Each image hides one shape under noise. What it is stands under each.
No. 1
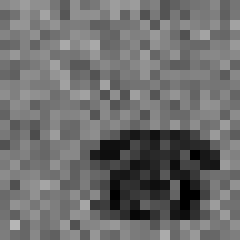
telephone
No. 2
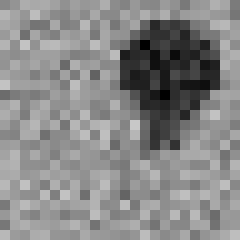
light bulb
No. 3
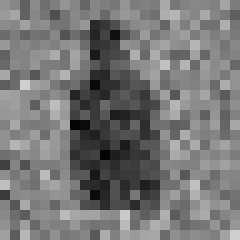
bottle
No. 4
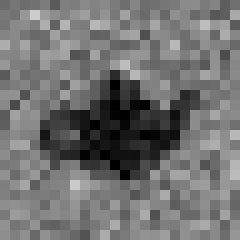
teapot
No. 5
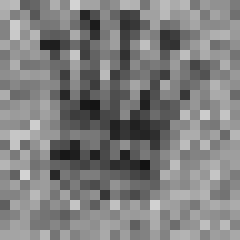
chess queen
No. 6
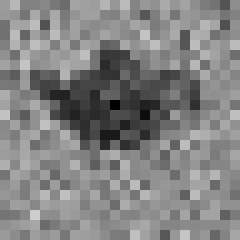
teapot
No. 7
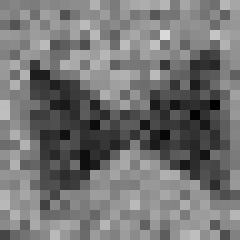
bow tie
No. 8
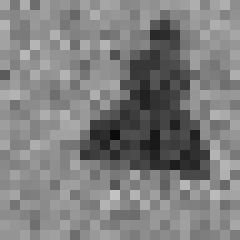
chess pawn
